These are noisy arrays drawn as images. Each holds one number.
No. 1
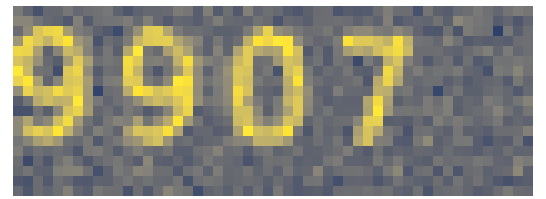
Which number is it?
9907
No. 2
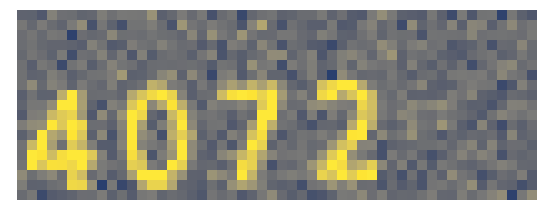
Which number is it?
4072
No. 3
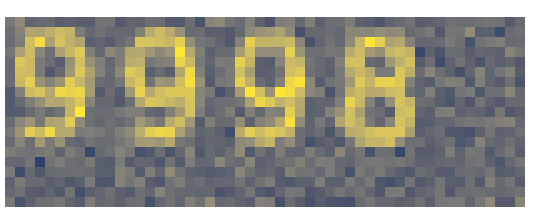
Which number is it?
9998
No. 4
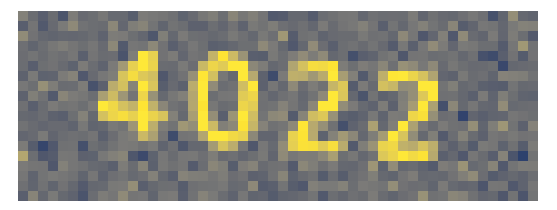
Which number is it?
4022
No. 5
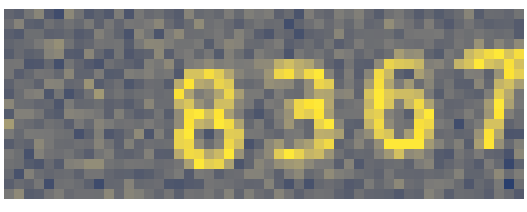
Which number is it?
8367
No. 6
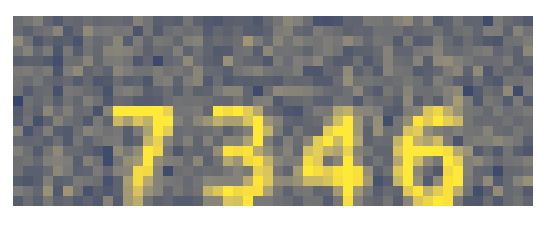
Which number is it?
7346
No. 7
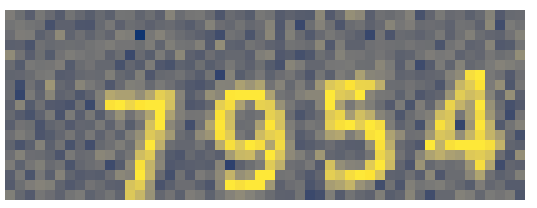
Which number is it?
7954
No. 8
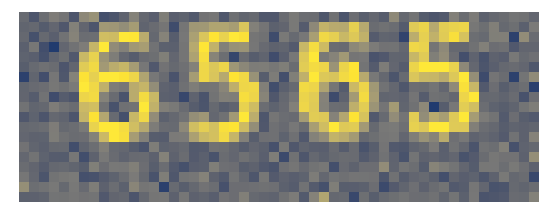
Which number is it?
6565
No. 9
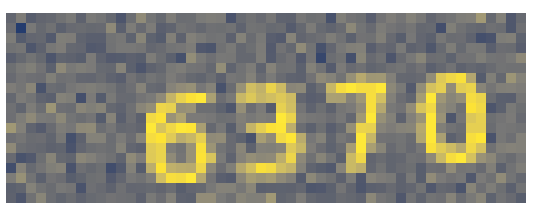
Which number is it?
6370
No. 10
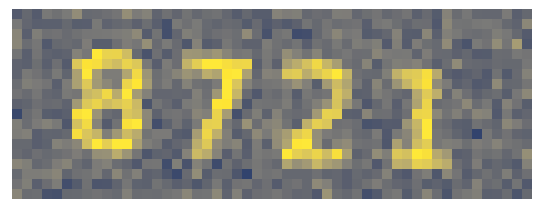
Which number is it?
8721
